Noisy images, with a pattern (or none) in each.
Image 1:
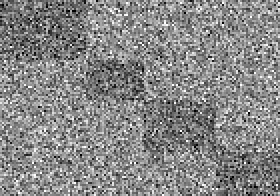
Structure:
blocks along the diagonal
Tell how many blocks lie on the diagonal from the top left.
4
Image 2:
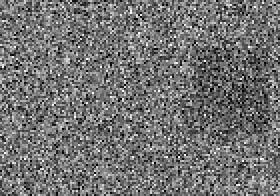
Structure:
one block
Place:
middle right
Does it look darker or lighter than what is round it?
darker
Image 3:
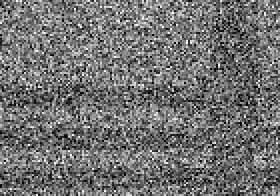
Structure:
bands of rows crossing bands of columns
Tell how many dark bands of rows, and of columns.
3 and 1
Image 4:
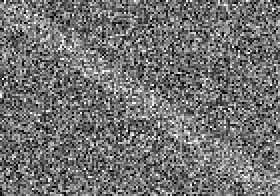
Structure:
a diagonal band
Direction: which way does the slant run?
top left to bottom right
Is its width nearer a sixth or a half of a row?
a sixth
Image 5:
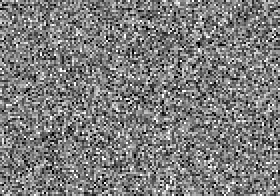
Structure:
only noise
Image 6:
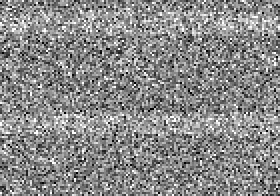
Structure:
bands of rows
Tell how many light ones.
2
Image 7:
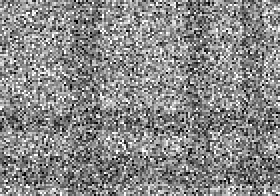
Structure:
bands of rows crossing bands of columns
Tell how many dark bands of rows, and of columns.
2 and 3
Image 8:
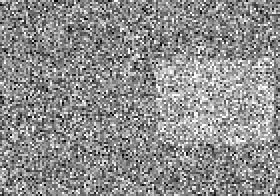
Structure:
one block
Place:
middle right
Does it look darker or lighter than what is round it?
lighter
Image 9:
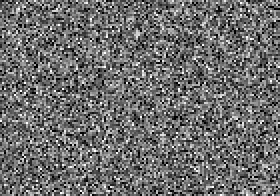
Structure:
only noise
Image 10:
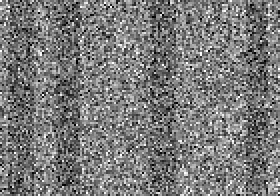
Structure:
bands of columns
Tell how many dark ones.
4
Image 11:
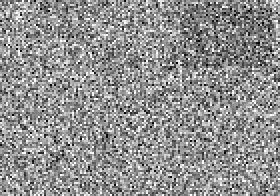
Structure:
one block
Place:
top right
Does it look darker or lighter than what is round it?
darker
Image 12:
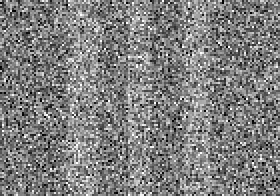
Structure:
bands of columns
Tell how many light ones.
3
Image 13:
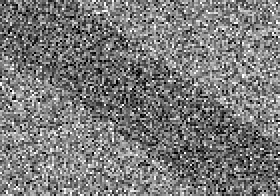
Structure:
a diagonal band
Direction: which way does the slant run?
top left to bottom right
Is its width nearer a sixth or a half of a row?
a half
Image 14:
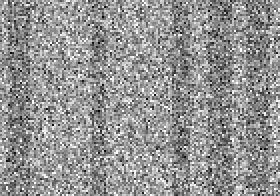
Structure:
bands of columns
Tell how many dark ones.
5
